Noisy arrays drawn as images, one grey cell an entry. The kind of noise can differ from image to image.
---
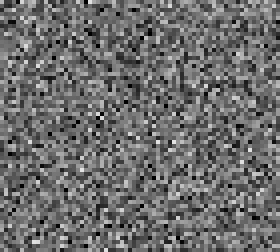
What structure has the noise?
independent entries
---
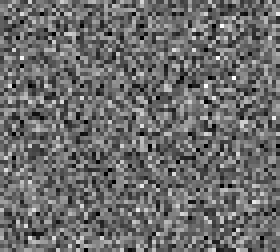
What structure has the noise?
low rank plus noise
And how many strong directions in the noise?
three or four
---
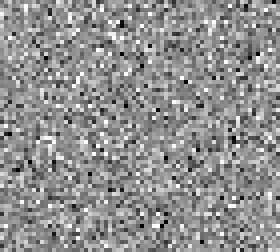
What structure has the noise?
heavy tails
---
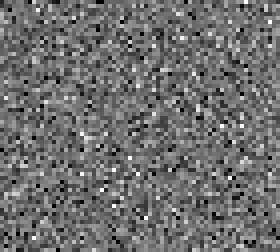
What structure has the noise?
heavy tails
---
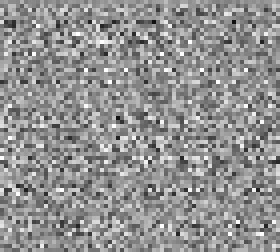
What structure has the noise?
rows of uneven size
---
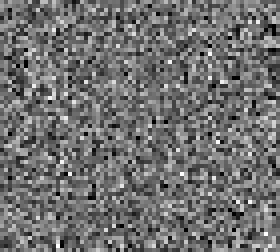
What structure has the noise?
low rank plus noise
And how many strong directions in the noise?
one
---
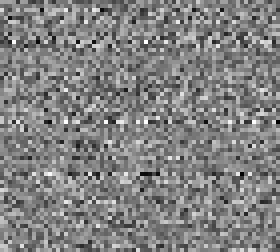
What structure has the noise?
rows of uneven size
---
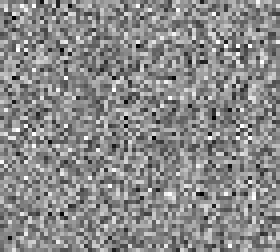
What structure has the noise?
low rank plus noise
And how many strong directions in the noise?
one
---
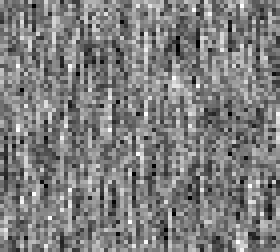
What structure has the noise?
streaked along the columns
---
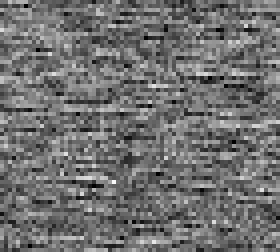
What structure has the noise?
streaked along the rows
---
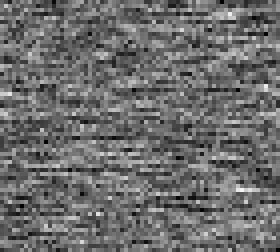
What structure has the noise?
streaked along the rows
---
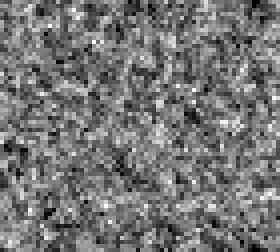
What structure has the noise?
blotchy
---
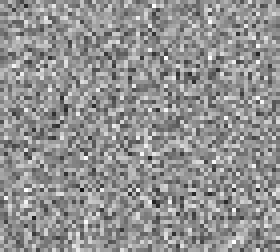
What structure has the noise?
low rank plus noise
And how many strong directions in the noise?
one
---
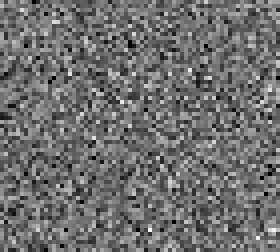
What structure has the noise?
low rank plus noise
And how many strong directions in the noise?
five to eight
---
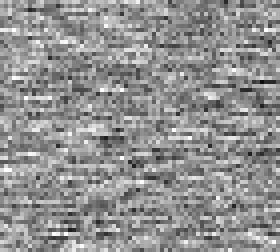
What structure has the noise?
streaked along the rows
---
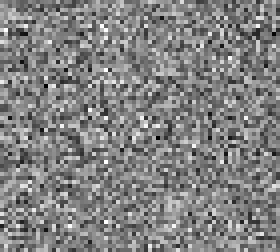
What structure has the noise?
low rank plus noise
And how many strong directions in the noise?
two
